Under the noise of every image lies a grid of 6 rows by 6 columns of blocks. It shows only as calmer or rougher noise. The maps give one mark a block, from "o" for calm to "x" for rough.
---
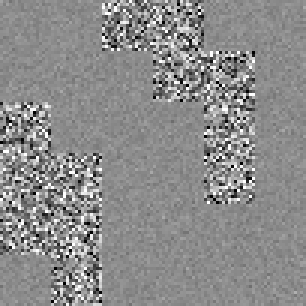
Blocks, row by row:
o o x x o o
o o o x x o
x o o o x o
x x o o x o
x x o o o o
o x o o o o
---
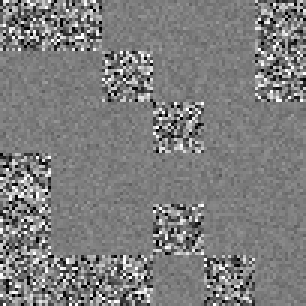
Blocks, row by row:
x x o o o x
o o x o o x
o o o x o o
x o o o o o
x o o x o o
x x x o x o
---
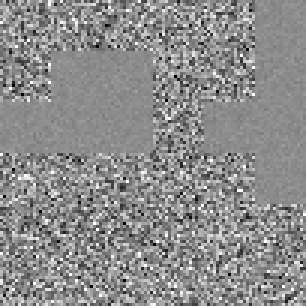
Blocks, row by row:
x x x x x o
x o o x x o
o o o x o o
x x x x x o
x x x x x x
x x x x x x
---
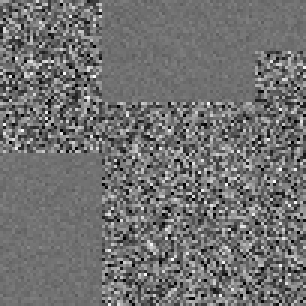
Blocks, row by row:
x x o o o o
x x o o o x
x x x x x x
o o x x x x
o o x x x x
o o x x x x
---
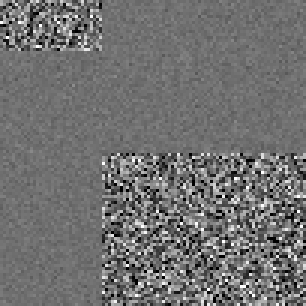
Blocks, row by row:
x x o o o o
o o o o o o
o o o o o o
o o x x x x
o o x x x x
o o x x x x
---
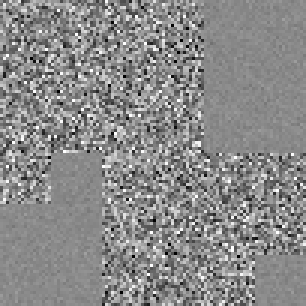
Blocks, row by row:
x x x x o o
x x x x o o
x x x x o o
x o x x x x
o o x x x x
o o x x x o
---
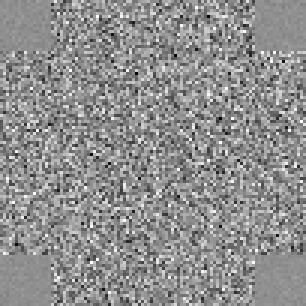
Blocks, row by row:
o x x x x o
x x x x x x
x x x x x x
x x x x x x
x x x x x x
o x x x x o
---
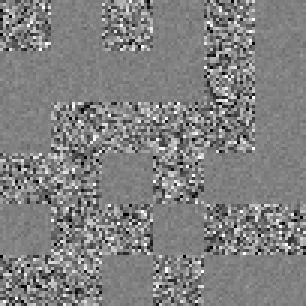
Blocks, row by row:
x o x o x o
o o o o x o
o x x x x o
x x o x o o
o x x o x x
x x o x o o
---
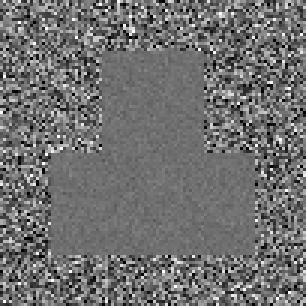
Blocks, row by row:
x x x x x x
x x o o x x
x x o o x x
x o o o o x
x o o o o x
x x x x x x
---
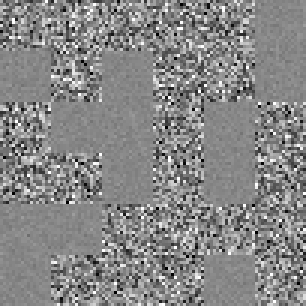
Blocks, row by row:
x x x x x o
o x o x x o
x o o x o x
x x o x o x
o o x x x x
o x x x o x
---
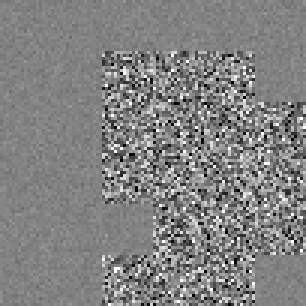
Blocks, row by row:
o o o o o o
o o x x x o
o o x x x x
o o x x x x
o o o x x x
o o x x x o
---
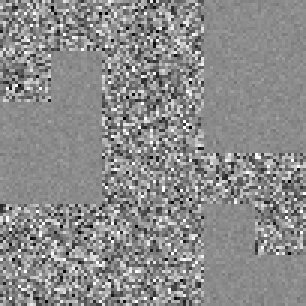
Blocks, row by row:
x x x x o o
x o x x o o
o o x x o o
o o x x x x
x x x x o x
x x x x o o
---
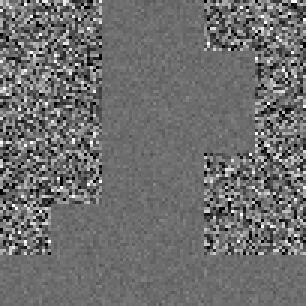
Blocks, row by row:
x x o o x x
x x o o o x
x x o o o x
x x o o x x
x o o o x x
o o o o o o
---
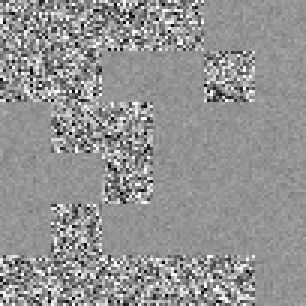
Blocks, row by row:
x x x x o o
x x o o x o
o x x o o o
o o x o o o
o x o o o o
x x x x x o
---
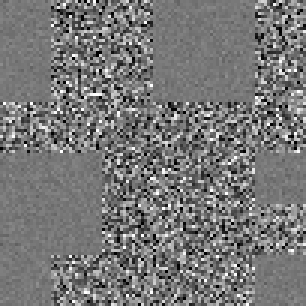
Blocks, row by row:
o x x o o x
o x x o o x
x x x x x x
o o x x x o
o o x x x x
o x x x x o
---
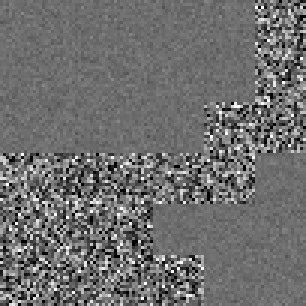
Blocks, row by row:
o o o o o x
o o o o o x
o o o o x x
x x x x x o
x x x o o o
x x x x o o
